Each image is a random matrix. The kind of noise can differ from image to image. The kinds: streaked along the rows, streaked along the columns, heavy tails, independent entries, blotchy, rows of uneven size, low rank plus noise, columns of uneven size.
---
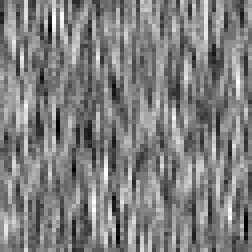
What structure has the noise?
streaked along the columns
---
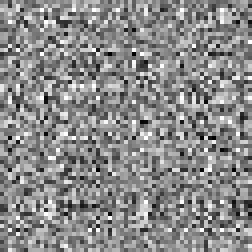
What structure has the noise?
low rank plus noise
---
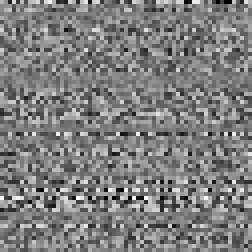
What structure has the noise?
rows of uneven size
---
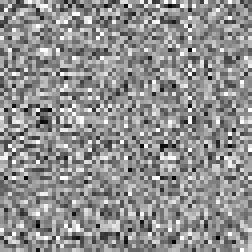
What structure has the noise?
low rank plus noise
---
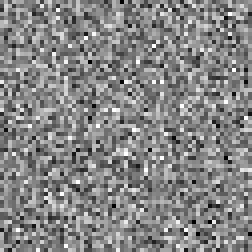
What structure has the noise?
independent entries
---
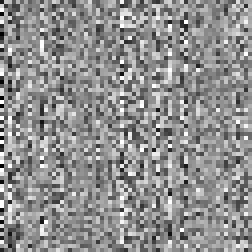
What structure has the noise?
columns of uneven size
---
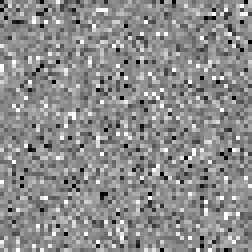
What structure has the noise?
heavy tails
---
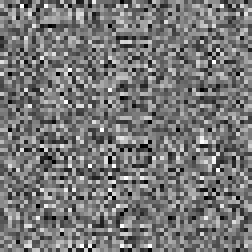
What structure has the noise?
low rank plus noise
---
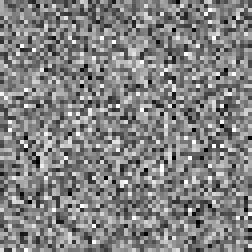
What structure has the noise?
independent entries
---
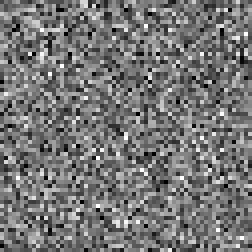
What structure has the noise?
independent entries
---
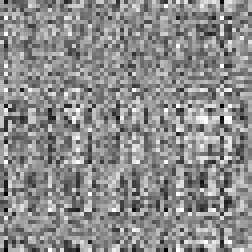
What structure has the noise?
low rank plus noise
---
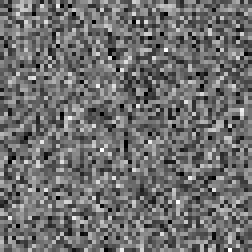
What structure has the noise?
independent entries
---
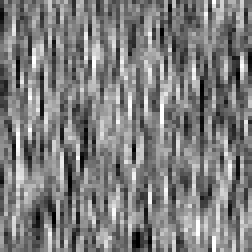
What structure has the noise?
streaked along the columns
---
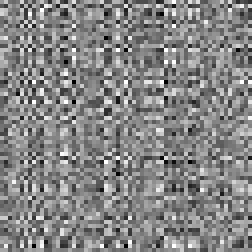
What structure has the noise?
low rank plus noise
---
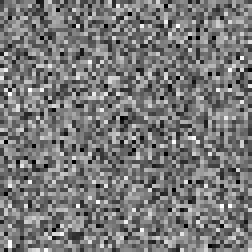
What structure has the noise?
independent entries
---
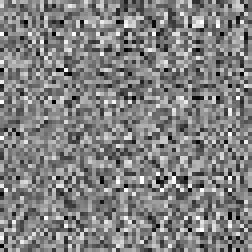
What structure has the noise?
low rank plus noise
